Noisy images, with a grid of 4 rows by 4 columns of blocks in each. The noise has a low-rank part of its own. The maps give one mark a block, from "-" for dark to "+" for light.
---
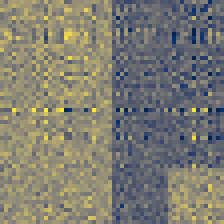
+ + - -
+ + - -
+ + - -
+ + - +
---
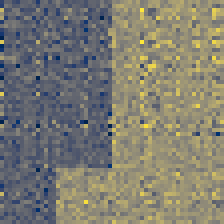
- - + +
- - + +
- - + +
- + + +
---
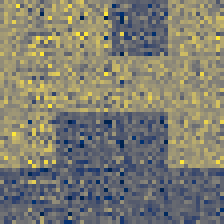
+ + - +
+ + + +
+ - - +
- - - -
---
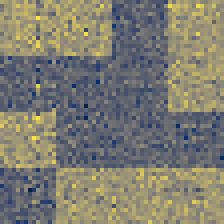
+ + - +
- - - +
+ - - -
- + + +
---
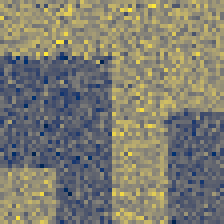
+ + + +
- - + +
- - + -
+ - + -
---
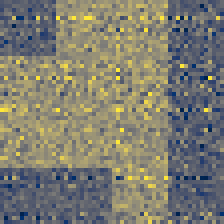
- + + -
+ + + -
+ + + -
- - + -
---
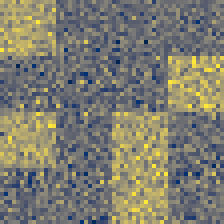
+ - - -
- - - +
+ - + -
- - + -
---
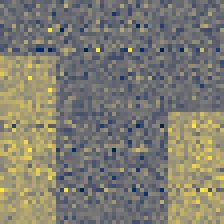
- - - -
+ - - -
+ - - +
+ - - +
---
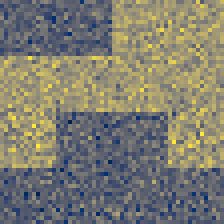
- - + +
+ + + +
+ - - +
- - - -
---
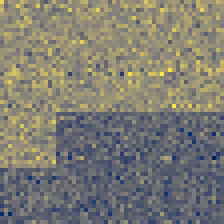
+ + + +
+ + + +
+ - - -
- - - -
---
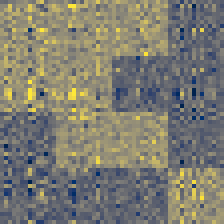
+ + + -
+ + - -
- + + -
- - - +
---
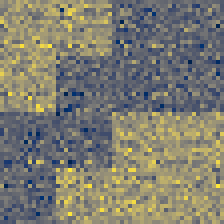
+ + - -
+ - - -
- - + +
- + + +
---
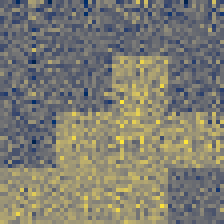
- - - -
- - + -
- + + +
+ + + -
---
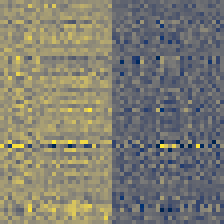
+ + - -
+ + - -
+ + - -
+ + - -
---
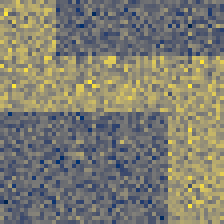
+ - - -
+ + + +
- - - +
- - - +
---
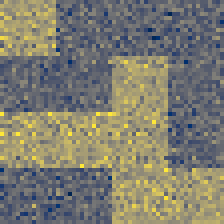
+ - - -
- - + -
+ + + -
- - + +
